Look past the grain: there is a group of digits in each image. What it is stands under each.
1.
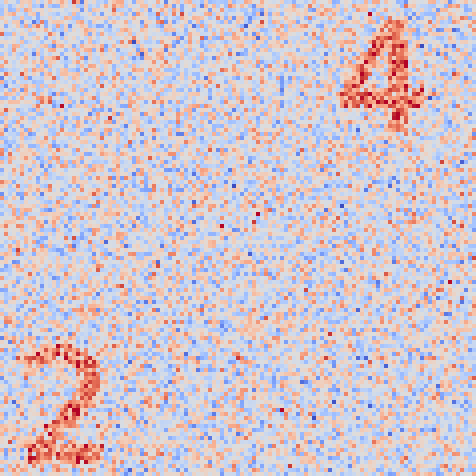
top right: 4; bottom left: 2
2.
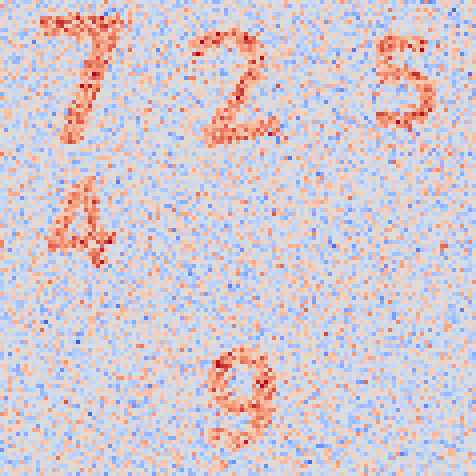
top left: 7; top middle: 2; top right: 5; middle left: 4; bottom middle: 9
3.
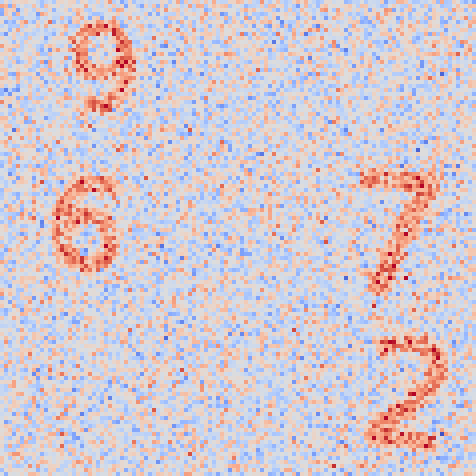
top left: 9; middle left: 6; middle right: 7; bottom right: 2
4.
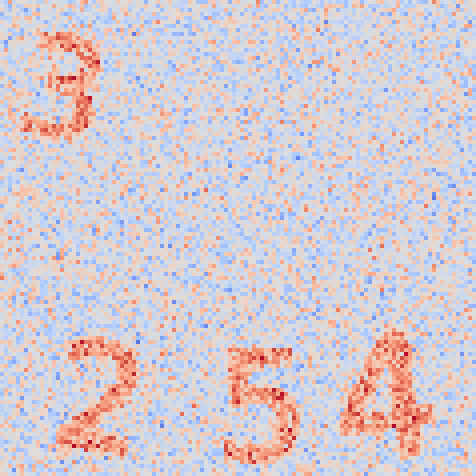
top left: 3; bottom left: 2; bottom middle: 5; bottom right: 4
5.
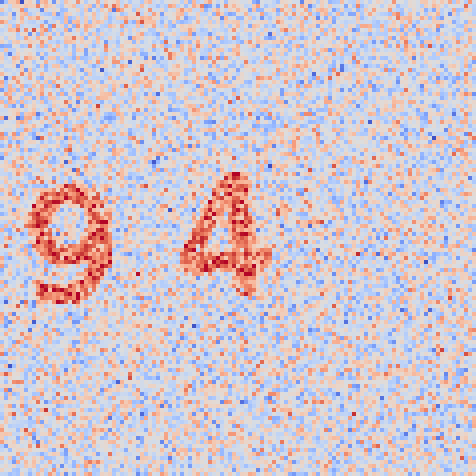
middle left: 9; centre: 4
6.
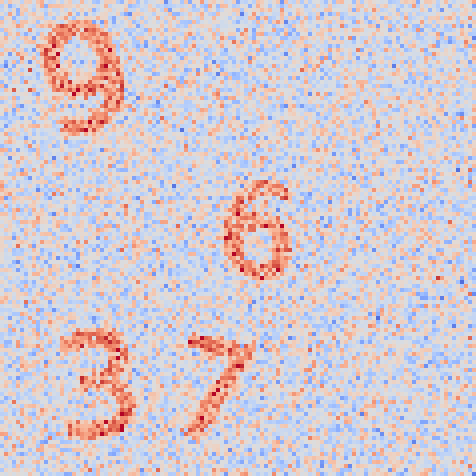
top left: 9; centre: 6; bottom left: 3; bottom middle: 7
